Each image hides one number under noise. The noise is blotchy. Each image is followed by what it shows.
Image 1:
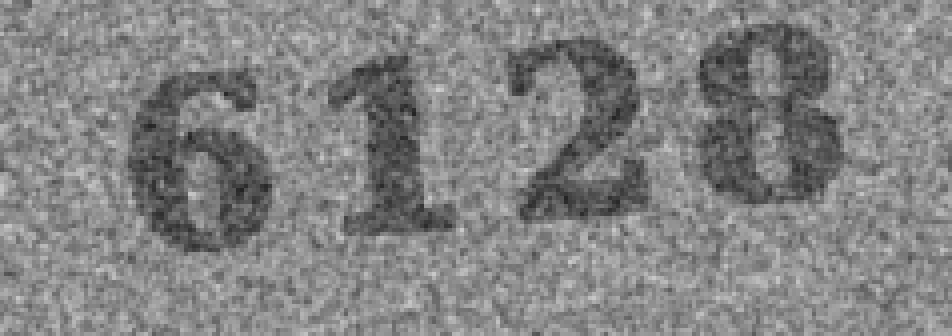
6128
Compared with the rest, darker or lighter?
darker
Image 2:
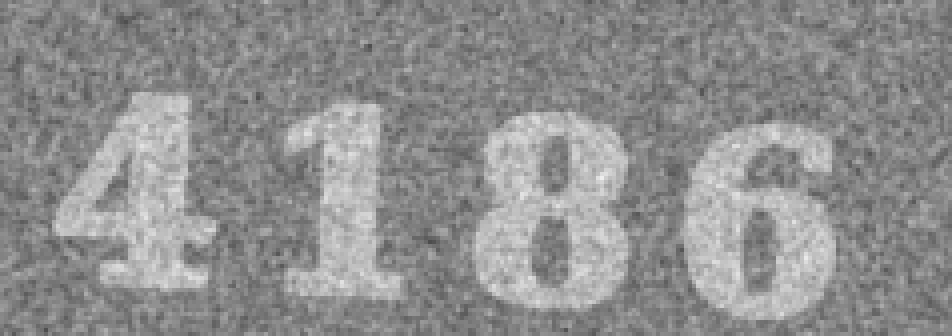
4186
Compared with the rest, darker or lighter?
lighter
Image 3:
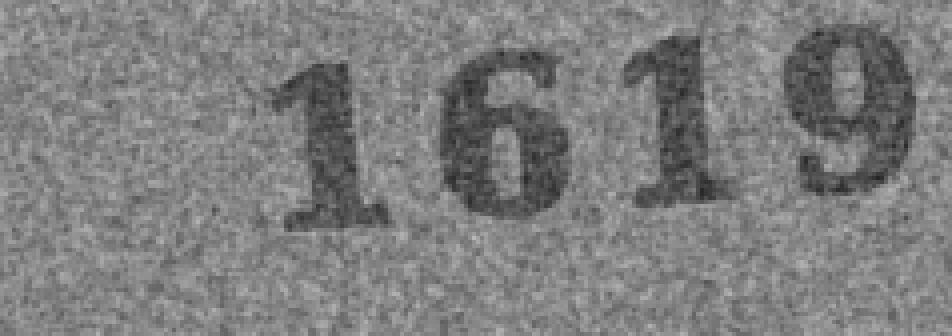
1619
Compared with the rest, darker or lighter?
darker
